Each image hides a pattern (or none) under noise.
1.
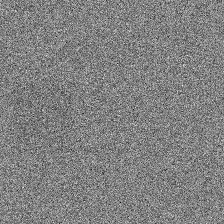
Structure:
one block
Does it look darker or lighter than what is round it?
darker
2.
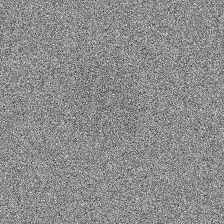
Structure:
one block
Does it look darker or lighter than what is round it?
darker
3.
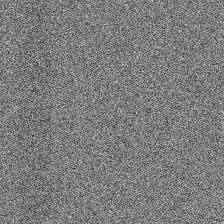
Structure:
one band of columns
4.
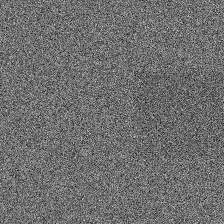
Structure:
one block
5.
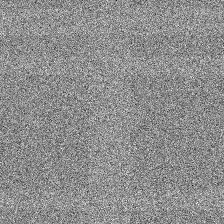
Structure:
bands of rows crossing bands of columns
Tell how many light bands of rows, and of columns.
3 and 1
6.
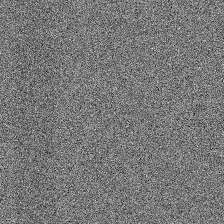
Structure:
one band of columns
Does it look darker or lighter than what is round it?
darker
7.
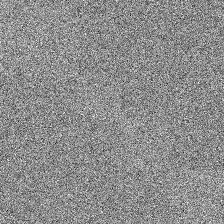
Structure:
blocks along the diagonal
